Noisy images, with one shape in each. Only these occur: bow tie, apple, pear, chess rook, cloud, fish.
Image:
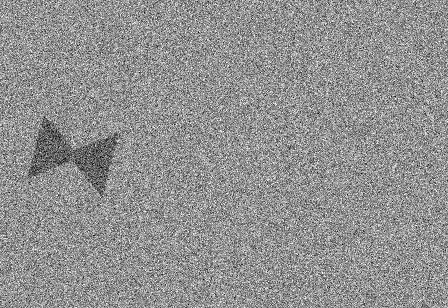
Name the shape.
bow tie
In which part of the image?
middle left
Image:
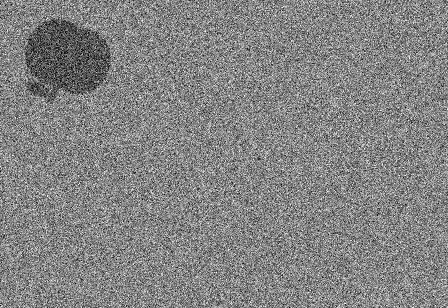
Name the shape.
apple
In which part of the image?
top left
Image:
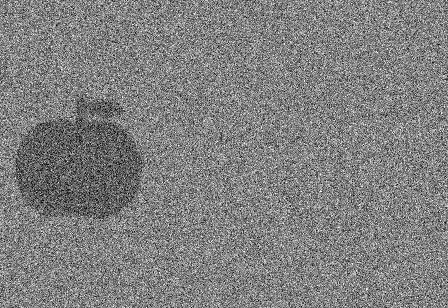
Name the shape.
apple
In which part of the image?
middle left
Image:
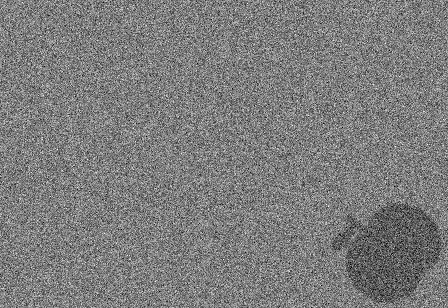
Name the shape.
apple
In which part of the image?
bottom right
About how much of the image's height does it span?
a third
